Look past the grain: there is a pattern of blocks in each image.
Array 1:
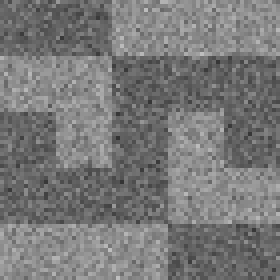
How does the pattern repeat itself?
the same after a half turn
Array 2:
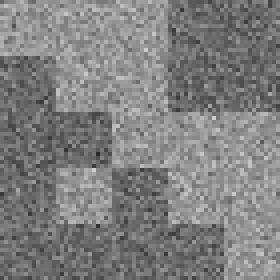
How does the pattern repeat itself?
mirrored about the diagonal from the bottom left
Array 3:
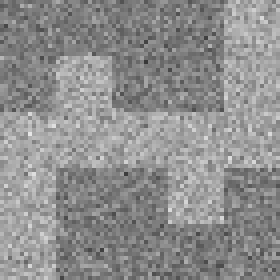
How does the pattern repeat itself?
the same after a half turn
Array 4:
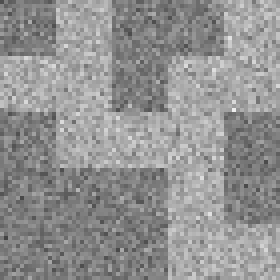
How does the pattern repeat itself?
no symmetry
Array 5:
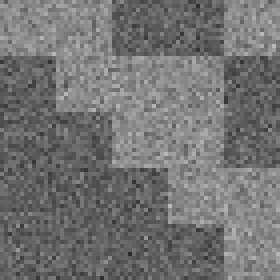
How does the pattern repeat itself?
mirrored about the diagonal from the bottom left
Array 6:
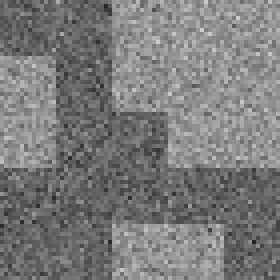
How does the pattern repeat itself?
mirrored about the diagonal from the bottom left
